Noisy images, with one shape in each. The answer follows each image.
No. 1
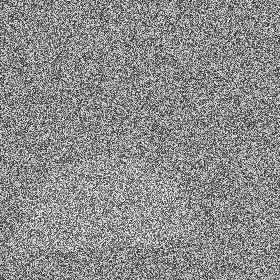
light half disc
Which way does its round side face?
up
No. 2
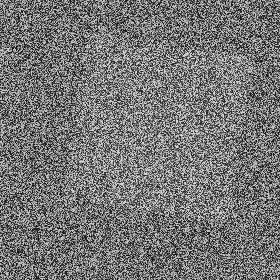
light square
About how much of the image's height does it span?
two thirds
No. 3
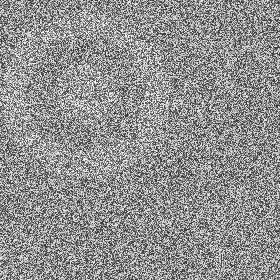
light bullseye
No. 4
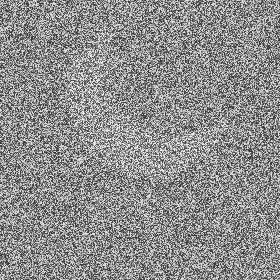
light crescent
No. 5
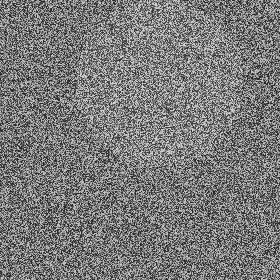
light disc
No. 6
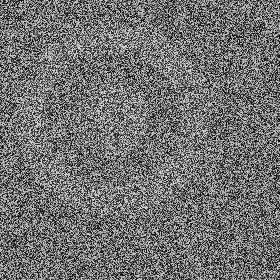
light bullseye
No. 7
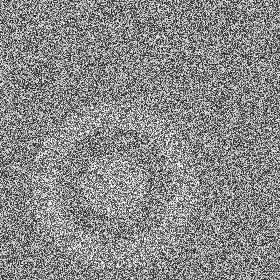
light bullseye
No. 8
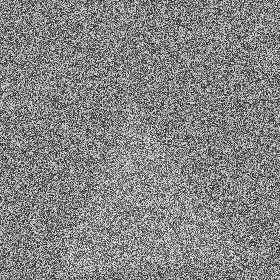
light triangle
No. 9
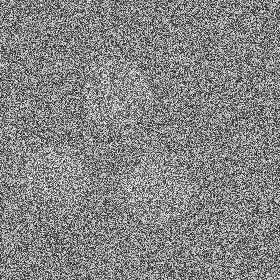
light three dots
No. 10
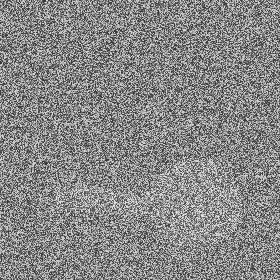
light lollipop
